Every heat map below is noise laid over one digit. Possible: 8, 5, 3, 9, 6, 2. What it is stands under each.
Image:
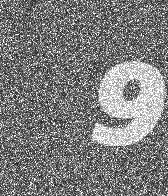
9
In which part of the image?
middle right
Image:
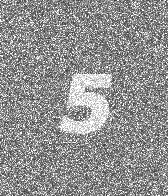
5
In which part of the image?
centre
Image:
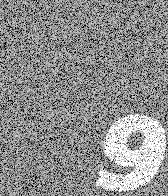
9
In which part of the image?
bottom right
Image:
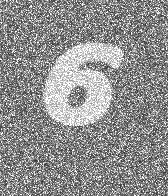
6
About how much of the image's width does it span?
half
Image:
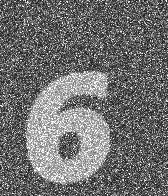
6
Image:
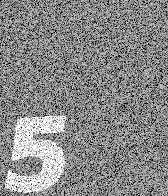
5
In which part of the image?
bottom left
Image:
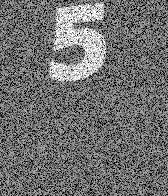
5
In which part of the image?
top middle
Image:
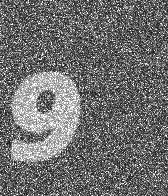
9
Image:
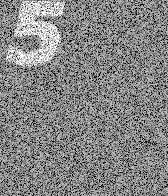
5
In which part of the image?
top left
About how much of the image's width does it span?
a third
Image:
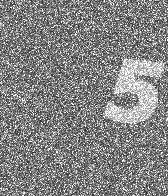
5
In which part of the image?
middle right
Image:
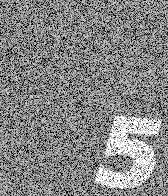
5
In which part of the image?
bottom right
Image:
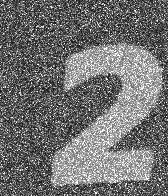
2
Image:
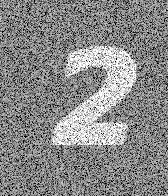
2
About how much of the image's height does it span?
half
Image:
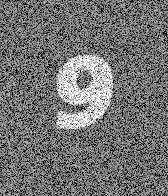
9
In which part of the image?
centre
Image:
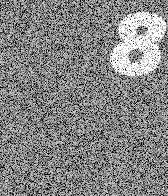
8
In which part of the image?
top right
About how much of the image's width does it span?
a third
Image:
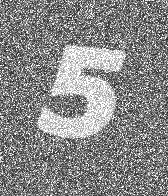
5
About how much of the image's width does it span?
half
